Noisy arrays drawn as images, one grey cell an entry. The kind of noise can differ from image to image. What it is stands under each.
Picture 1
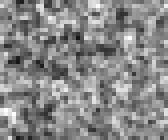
blotchy
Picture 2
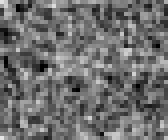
blotchy
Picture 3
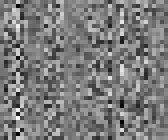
columns of uneven size
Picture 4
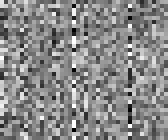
columns of uneven size
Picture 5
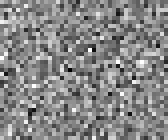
independent entries
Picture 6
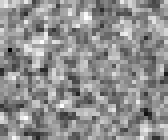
blotchy
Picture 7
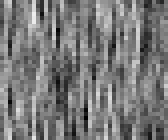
streaked along the columns
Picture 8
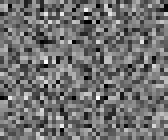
low rank plus noise
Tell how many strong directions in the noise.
three or four
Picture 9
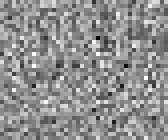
low rank plus noise
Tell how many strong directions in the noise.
five to eight
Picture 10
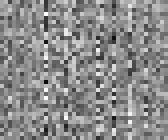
columns of uneven size
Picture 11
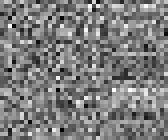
low rank plus noise
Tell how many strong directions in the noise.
three or four
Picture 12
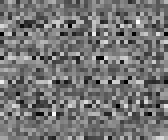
rows of uneven size
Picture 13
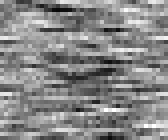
streaked along the rows
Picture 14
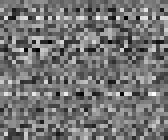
rows of uneven size
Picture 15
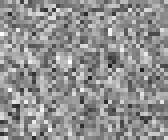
low rank plus noise
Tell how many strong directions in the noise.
five to eight
